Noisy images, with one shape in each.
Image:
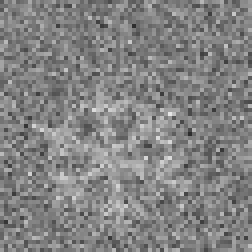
light snowflake
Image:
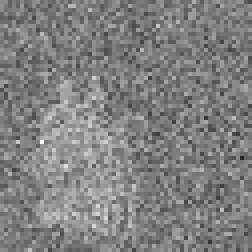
light chess knight
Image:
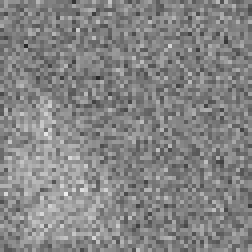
light chess knight
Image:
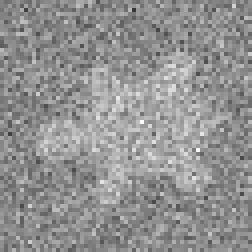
light turtle
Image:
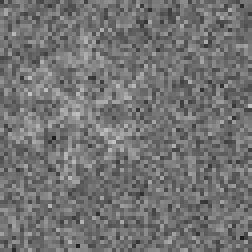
light snowflake
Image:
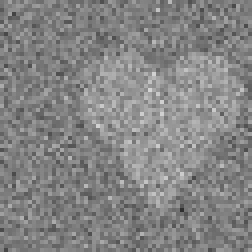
light heart
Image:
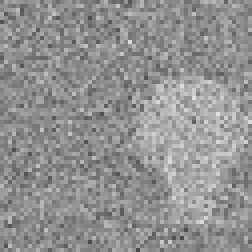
light light bulb
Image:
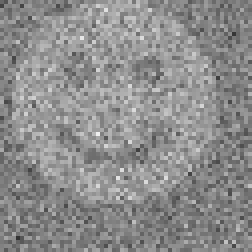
light smiling face
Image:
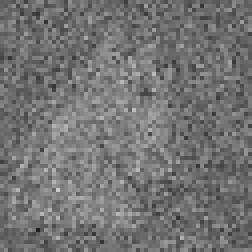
light chess knight
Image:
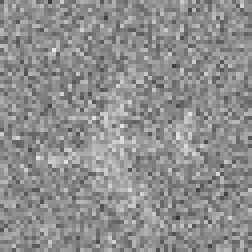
light airplane
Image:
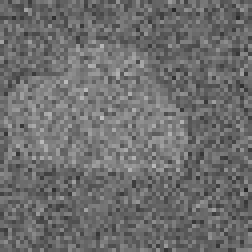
light cloud
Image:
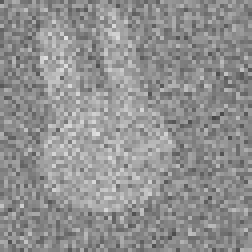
light rabbit's head
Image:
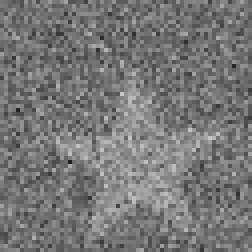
light star
